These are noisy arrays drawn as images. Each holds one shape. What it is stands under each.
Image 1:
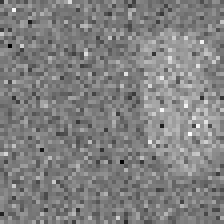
footprint
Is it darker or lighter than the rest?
lighter
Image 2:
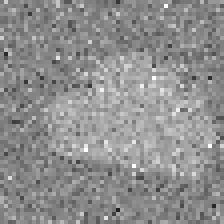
cloud
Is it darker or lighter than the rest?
lighter
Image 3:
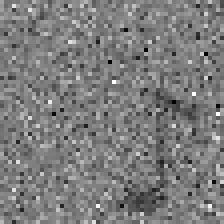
musical note
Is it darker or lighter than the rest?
darker
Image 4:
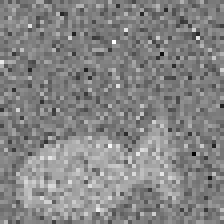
fish
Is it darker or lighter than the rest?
lighter
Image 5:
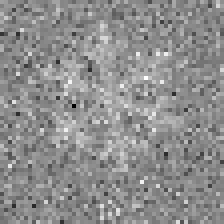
snowflake
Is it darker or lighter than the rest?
lighter
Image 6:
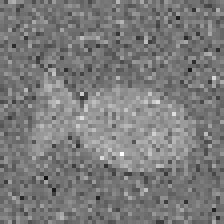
fish
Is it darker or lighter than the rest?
lighter
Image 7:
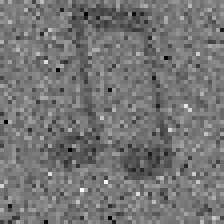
pair of musical notes
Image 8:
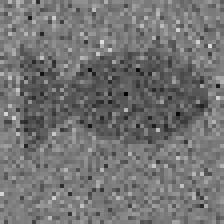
fish
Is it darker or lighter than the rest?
darker
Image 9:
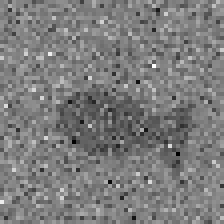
fish
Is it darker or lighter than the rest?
darker
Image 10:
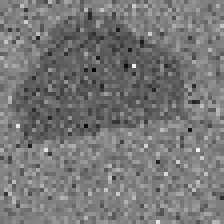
cloud
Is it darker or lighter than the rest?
darker
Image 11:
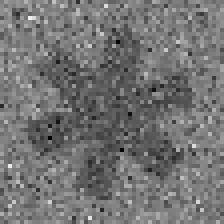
asterisk
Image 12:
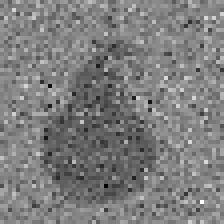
pear
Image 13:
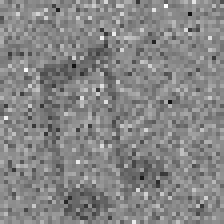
pair of musical notes
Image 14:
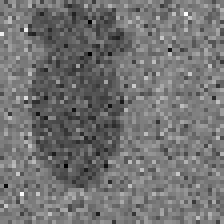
footprint
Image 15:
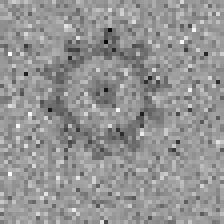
gear
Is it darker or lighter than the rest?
darker
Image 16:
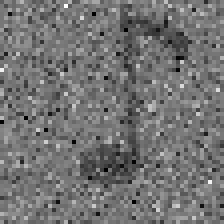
musical note
